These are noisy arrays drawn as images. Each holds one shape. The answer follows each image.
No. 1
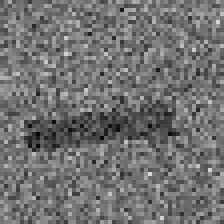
dark bar
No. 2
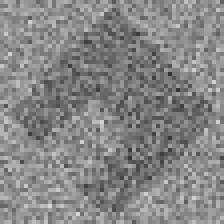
dark square with a notch
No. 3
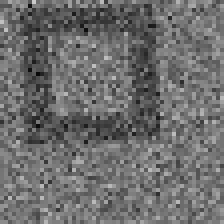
dark square frame
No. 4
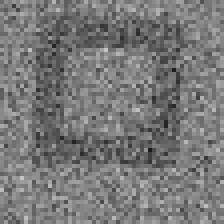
dark square frame
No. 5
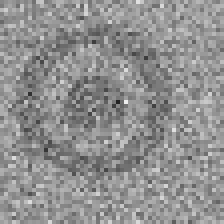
dark bullseye
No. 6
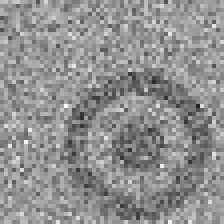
dark bullseye
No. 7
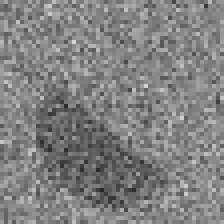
dark half disc
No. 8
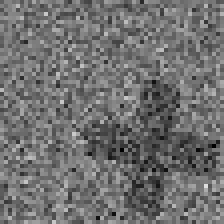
dark cross
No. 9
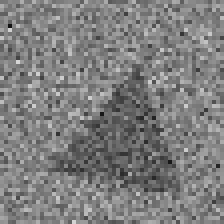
dark triangle
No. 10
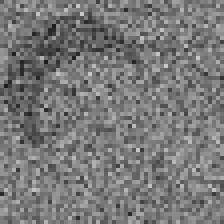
dark crescent
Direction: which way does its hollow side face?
down and right
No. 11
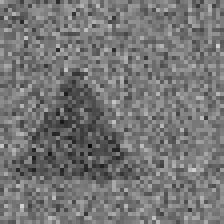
dark triangle
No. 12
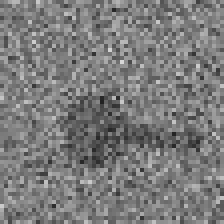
dark lollipop
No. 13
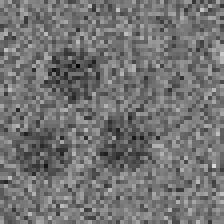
dark three dots
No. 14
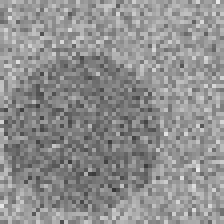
dark disc
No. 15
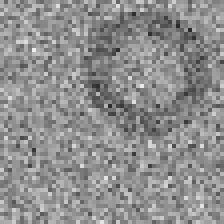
dark ring
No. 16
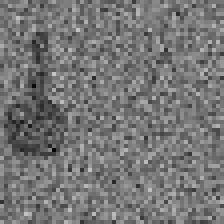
dark lollipop
